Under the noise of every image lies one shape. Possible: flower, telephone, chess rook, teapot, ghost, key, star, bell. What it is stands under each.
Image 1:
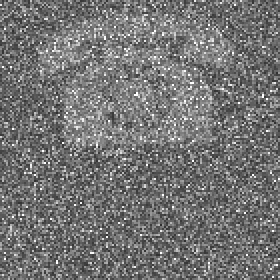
light telephone
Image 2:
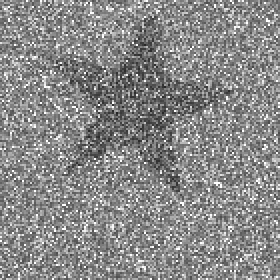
dark star
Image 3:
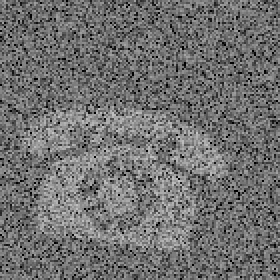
light telephone
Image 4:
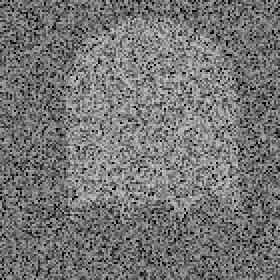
light ghost
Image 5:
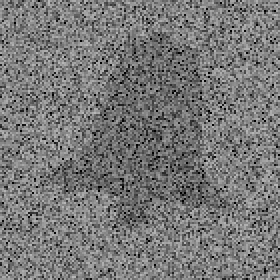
dark bell
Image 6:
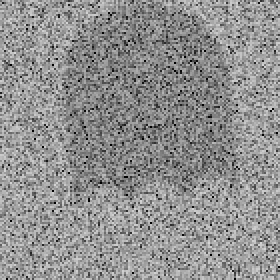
dark ghost
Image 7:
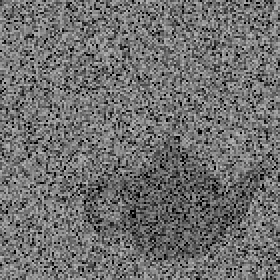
dark teapot
